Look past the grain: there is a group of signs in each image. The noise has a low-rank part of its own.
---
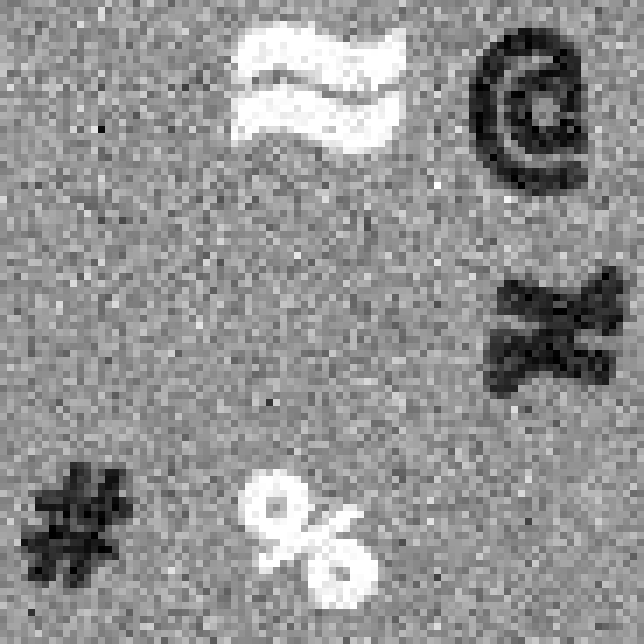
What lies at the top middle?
approximately sign
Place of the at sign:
top right
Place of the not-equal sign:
middle right
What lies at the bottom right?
nothing
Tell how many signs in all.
5
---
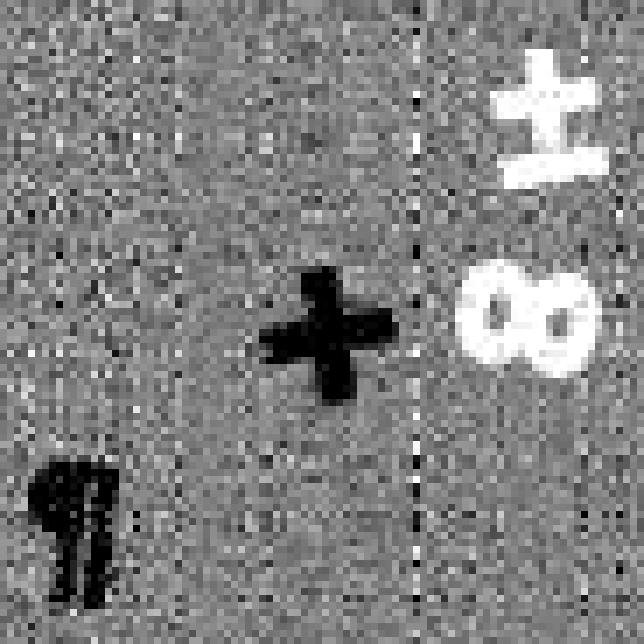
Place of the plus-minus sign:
top right
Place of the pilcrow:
bottom left
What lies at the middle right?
infinity sign
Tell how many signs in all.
4
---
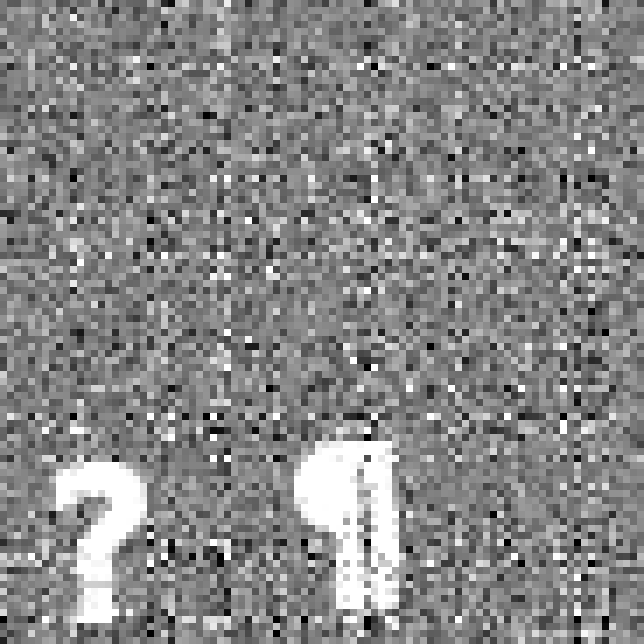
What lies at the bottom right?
nothing
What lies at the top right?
nothing
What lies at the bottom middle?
pilcrow
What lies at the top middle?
nothing
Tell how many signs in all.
2
